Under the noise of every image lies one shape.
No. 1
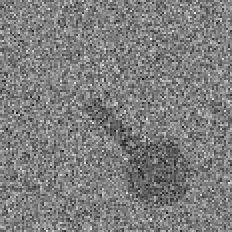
lollipop
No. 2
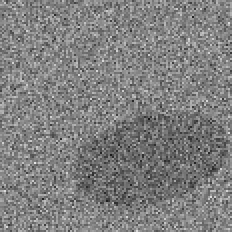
ellipse
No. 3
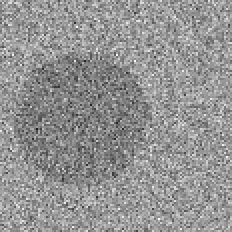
disc
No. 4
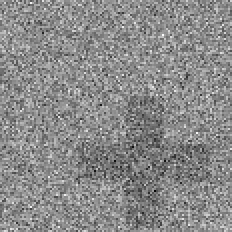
cross
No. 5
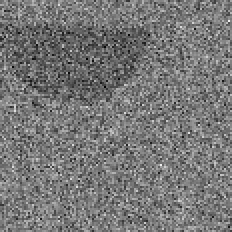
half disc
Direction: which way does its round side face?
down
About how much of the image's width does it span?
two thirds
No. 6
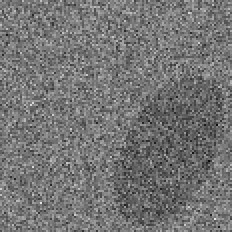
ellipse
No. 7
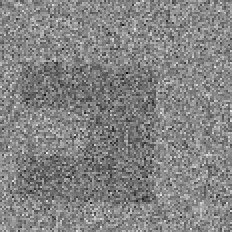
square with a notch
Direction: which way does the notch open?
left
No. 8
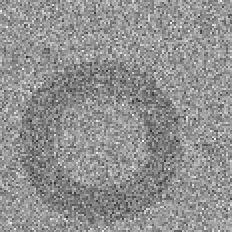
ring
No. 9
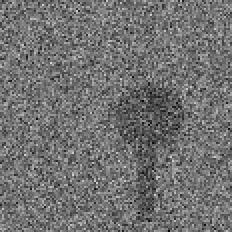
lollipop
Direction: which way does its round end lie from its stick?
up
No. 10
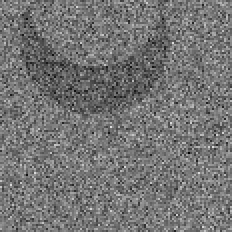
crescent
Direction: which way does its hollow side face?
up
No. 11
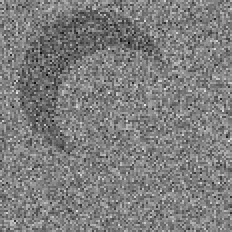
crescent
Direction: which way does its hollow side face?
down and right
